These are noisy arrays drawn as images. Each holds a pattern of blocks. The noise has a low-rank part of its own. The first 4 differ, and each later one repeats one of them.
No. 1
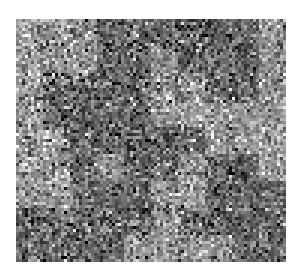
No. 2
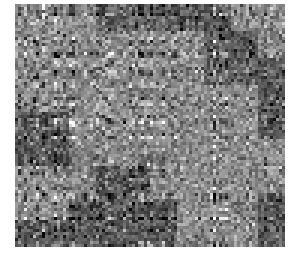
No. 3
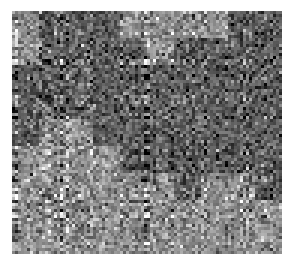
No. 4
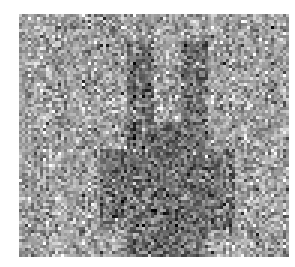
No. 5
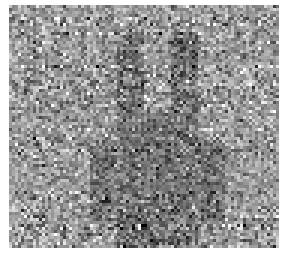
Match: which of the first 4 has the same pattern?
4
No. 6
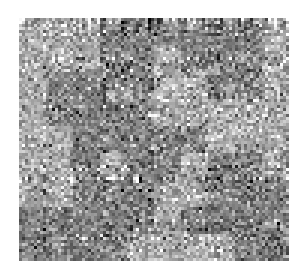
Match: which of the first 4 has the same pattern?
1
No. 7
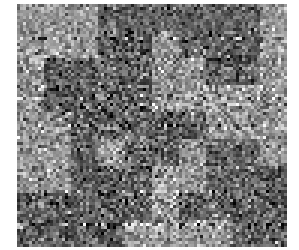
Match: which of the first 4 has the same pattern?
1
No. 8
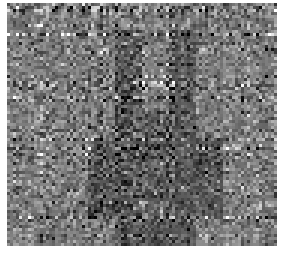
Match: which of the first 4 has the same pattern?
4
